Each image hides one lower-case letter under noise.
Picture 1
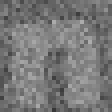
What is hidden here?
light n
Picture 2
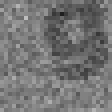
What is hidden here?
dark g
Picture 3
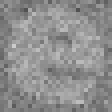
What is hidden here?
light e
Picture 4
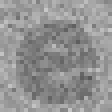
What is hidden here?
dark e
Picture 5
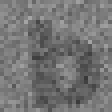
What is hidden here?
dark b
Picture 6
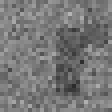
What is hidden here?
dark r
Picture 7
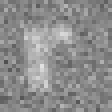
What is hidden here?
light r
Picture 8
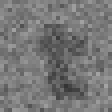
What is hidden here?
dark t
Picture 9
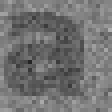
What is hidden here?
dark a
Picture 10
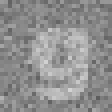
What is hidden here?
light g
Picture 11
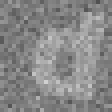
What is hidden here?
light d
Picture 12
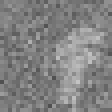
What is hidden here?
light f
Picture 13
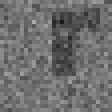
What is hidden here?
dark r
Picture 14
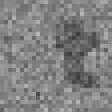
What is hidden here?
dark t
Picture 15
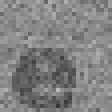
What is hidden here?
dark e
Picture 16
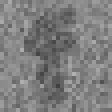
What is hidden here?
dark f
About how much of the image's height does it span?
nearly all
